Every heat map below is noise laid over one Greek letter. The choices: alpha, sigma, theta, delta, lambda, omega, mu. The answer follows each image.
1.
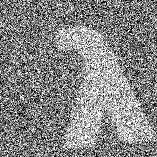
lambda
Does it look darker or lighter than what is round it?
lighter
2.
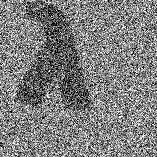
lambda
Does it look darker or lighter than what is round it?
darker
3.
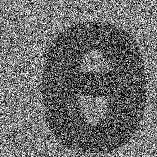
theta
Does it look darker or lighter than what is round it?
darker
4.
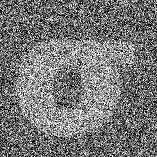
sigma
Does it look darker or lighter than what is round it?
lighter
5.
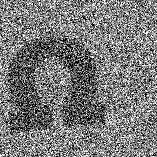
omega
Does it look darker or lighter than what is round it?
darker
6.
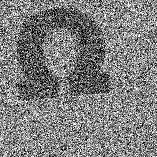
omega
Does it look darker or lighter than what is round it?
darker
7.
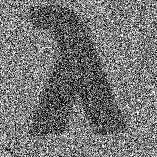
lambda
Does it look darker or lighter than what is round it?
darker
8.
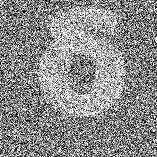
delta
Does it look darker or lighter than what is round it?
lighter
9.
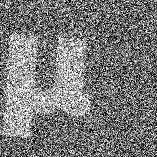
mu
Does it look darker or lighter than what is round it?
lighter
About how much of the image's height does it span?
two thirds
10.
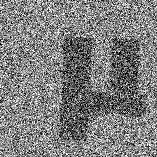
mu
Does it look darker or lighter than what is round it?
darker
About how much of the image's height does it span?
two thirds
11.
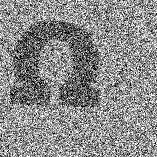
omega
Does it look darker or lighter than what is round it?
darker
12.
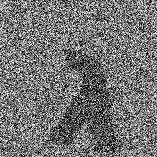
lambda
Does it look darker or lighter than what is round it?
darker
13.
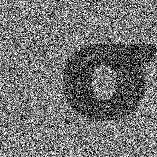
sigma
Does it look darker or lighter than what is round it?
darker
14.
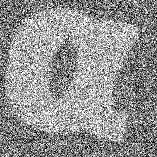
alpha
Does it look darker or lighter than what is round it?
lighter
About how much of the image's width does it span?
nearly all
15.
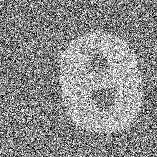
theta
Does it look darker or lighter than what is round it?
lighter
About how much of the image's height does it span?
two thirds
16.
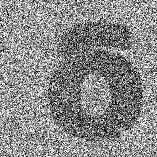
delta
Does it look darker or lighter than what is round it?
darker
